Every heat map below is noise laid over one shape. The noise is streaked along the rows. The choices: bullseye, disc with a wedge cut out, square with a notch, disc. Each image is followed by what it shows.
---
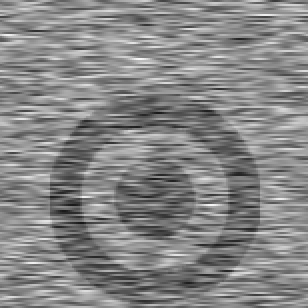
bullseye
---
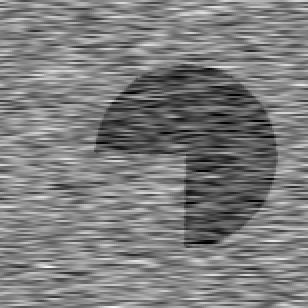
disc with a wedge cut out
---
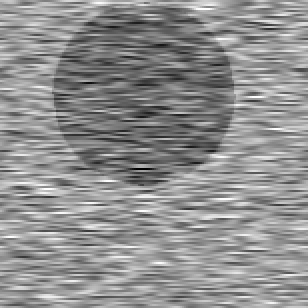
disc
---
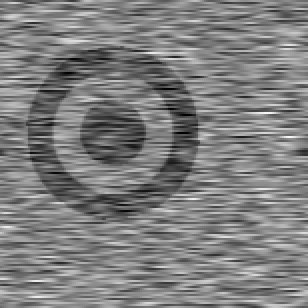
bullseye
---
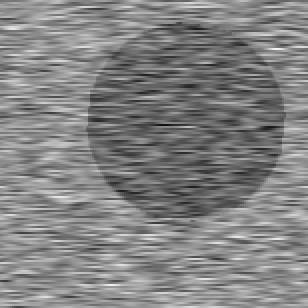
disc
